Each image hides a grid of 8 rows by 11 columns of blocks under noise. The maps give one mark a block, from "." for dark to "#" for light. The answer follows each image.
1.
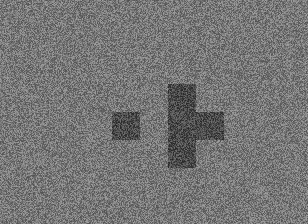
# # # # # # # # # # #
# # # # # # # # # # #
# # # # # # # # # # #
# # # # # # . # # # #
# # # # . # . . # # #
# # # # # # . # # # #
# # # # # # # # # # #
# # # # # # # # # # #
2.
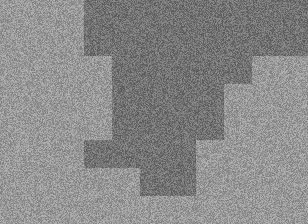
# # # . . . . . . . .
# # # . . . . . . . .
# # # # . . . . . # #
# # # # . . . . # # #
# # # # . . . . # # #
# # # . . . . # # # #
# # # # # . . # # # #
# # # # # # # # # # #
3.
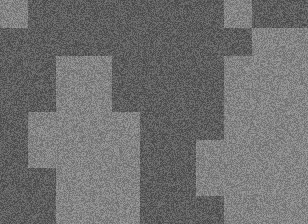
# . . . . . . . # . .
. . . . . . . . . # #
. . # # . . . . # # #
. . # # . . . . # # #
. # # # # . . . # # #
. # # # # . . # # # #
. . # # # . . # # # #
. . # # # . . . # # #
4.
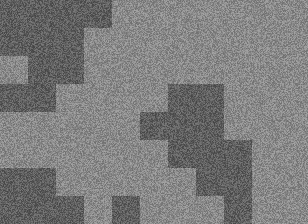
. . . . # # # # # # #
. . . # # # # # # # #
# . . # # # # # # # #
. . # # # # . . # # #
# # # # # . . . # # #
# # # # # # . . . # #
. . # # # # # . . # #
. . . # . # # # . # #
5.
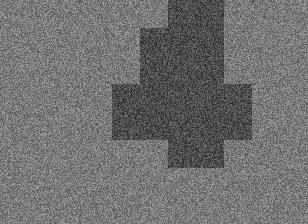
# # # # # # . . # # #
# # # # # . . . # # #
# # # # # . . . # # #
# # # # . . . . . # #
# # # # . . . . . # #
# # # # # # . . # # #
# # # # # # # # # # #
# # # # # # # # # # #
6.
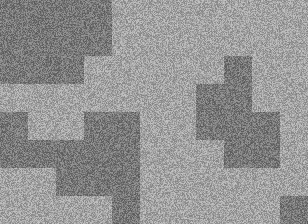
. . . . # # # # # # #
. . . . # # # # # # #
. . . # # # # # . # #
# # # # # # # . . # #
. # # . . # # . . . #
. . . . . # # # . . #
# # . . . # # # # # #
# # # # . # # # # # .
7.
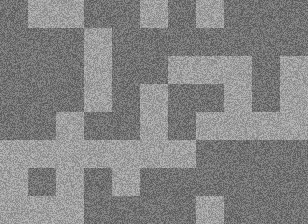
. # # . . # . # . . .
. . . # . . . . . . .
. . . # . . # # # . #
. . . # . # . . # . #
. . # . . # . # # # #
# # # # # # # . . . .
# . # . # . . . . . .
# # # . . . . # . . .
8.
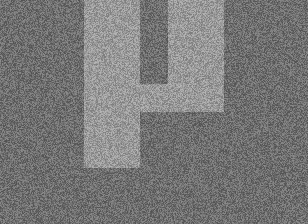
. . . # # . # # . . .
. . . # # . # # . . .
. . . # # . # # . . .
. . . # # # # # . . .
. . . # # . . . . . .
. . . # # . . . . . .
. . . . . . . . . . .
. . . . . . . . . . .
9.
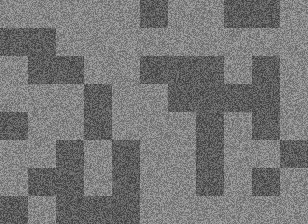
# # # # # . # # . . #
. . # # # # # # # # #
# . . # # . . . # . #
# # # . # # . . . . #
. # # . # # # . # . #
# # . # . # # . # # .
# . . # . # # . # . #
. # . . . # # # # # #
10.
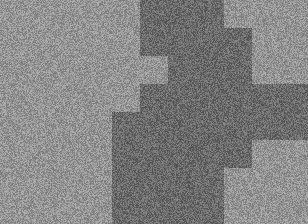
# # # # # . . . # # #
# # # # # . . . . # #
# # # # # # . . . # #
# # # # # . . . . . .
# # # # . . . . . . .
# # # # . . . . . # #
# # # # . . . . # # #
# # # # . . . . # # #
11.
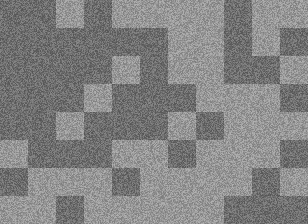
. . # . # # # # . # #
. . . . . . # # . # .
. . . . # . # # . . #
. . . # . . . # # # .
. . # . . . # . # # #
# . . . # # . # # # .
. # # # . # # # # . #
# # . # # # # # . . .
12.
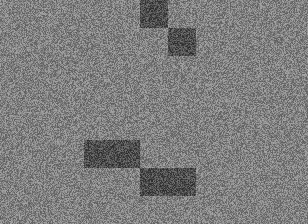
# # # # # . # # # # #
# # # # # # . # # # #
# # # # # # # # # # #
# # # # # # # # # # #
# # # # # # # # # # #
# # # . . # # # # # #
# # # # # . . # # # #
# # # # # # # # # # #
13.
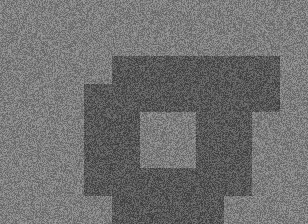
# # # # # # # # # # #
# # # # # # # # # # #
# # # # . . . . . . #
# # # . . . . . . . #
# # # . . # # . . # #
# # # . . # # . . # #
# # # . . . . . . # #
# # # # . . . . # # #
